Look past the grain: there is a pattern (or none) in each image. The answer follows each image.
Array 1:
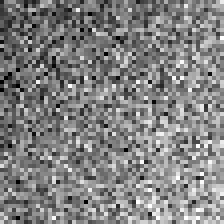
a smooth slope
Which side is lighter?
bottom right
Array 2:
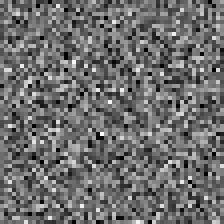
only noise
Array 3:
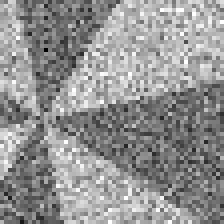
spokes from one point
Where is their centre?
middle left
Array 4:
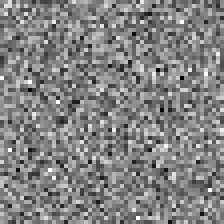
only noise
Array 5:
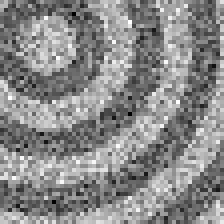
rings round one point
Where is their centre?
top left
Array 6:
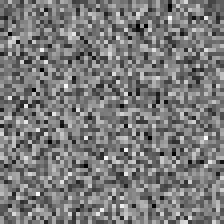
only noise
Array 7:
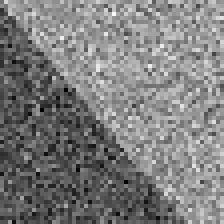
a sharp edge
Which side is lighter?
top right
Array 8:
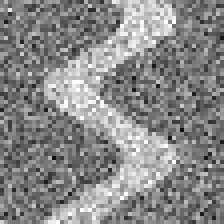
a wavy band
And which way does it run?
top to bottom
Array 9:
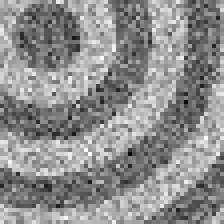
rings round one point
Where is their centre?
top left
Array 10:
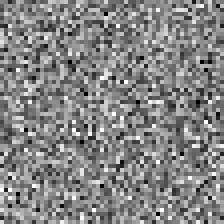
only noise
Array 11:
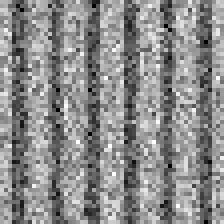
vertical stripes
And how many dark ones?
6
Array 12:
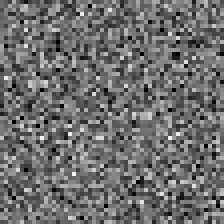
only noise
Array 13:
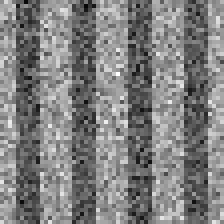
vertical stripes
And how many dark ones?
4
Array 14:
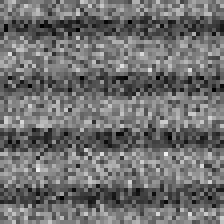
horizontal stripes
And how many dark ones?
4
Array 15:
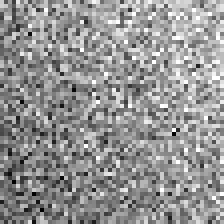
a smooth slope
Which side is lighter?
top right
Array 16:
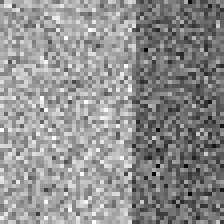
a sharp edge
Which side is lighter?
left
